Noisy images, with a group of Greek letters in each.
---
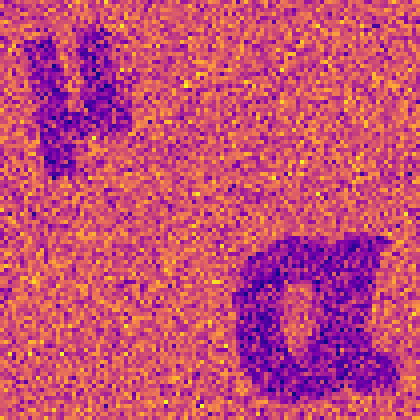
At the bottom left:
nothing
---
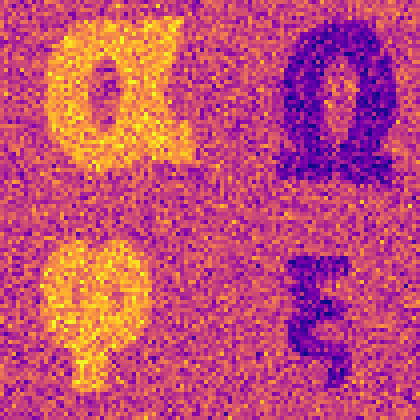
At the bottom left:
phi
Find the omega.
top right
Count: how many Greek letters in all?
4
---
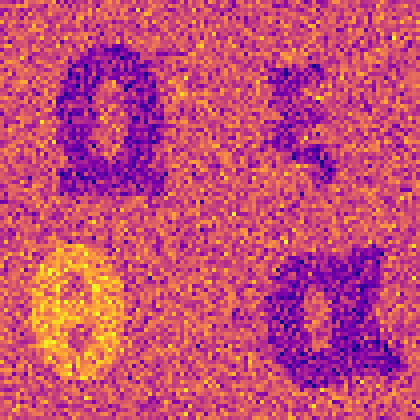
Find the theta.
bottom left
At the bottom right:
alpha
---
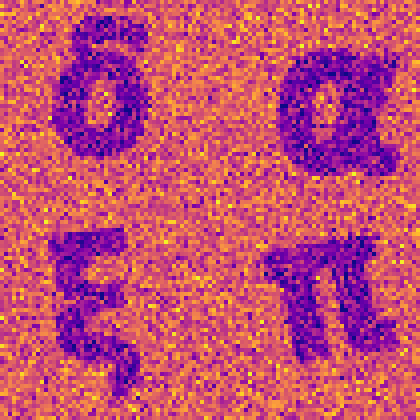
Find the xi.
bottom left
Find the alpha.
top right
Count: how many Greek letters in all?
4
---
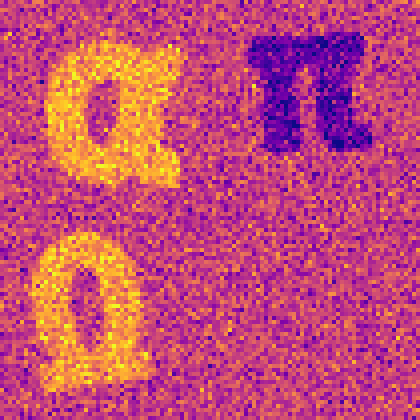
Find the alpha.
top left
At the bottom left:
omega
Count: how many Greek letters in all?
3
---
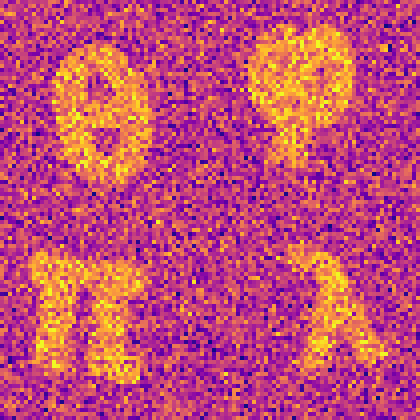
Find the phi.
top right
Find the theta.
top left
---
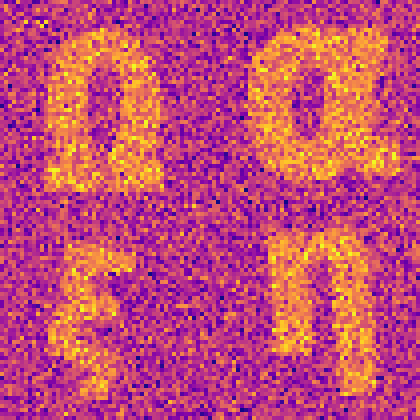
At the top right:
alpha
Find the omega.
top left
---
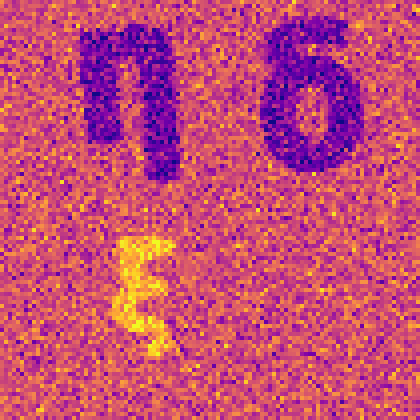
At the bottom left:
xi
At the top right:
delta
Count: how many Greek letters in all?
3
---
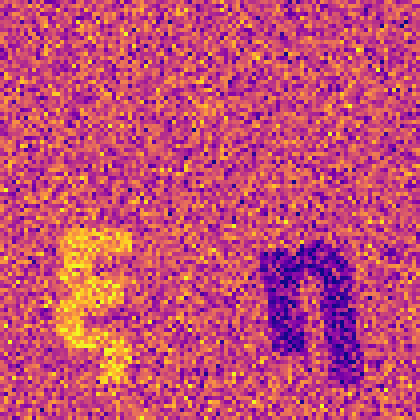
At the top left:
nothing
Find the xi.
bottom left
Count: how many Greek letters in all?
2
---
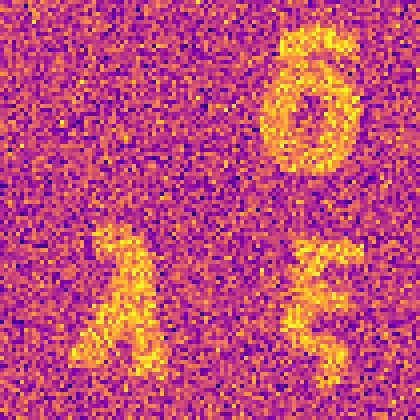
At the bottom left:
lambda
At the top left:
nothing
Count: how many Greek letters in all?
3
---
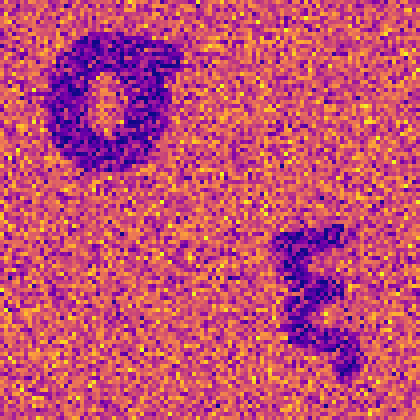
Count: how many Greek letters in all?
2
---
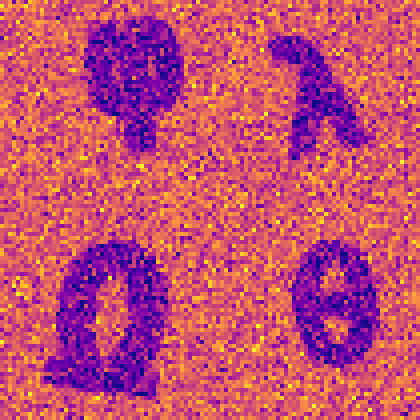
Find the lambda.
top right
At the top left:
phi
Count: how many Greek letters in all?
4
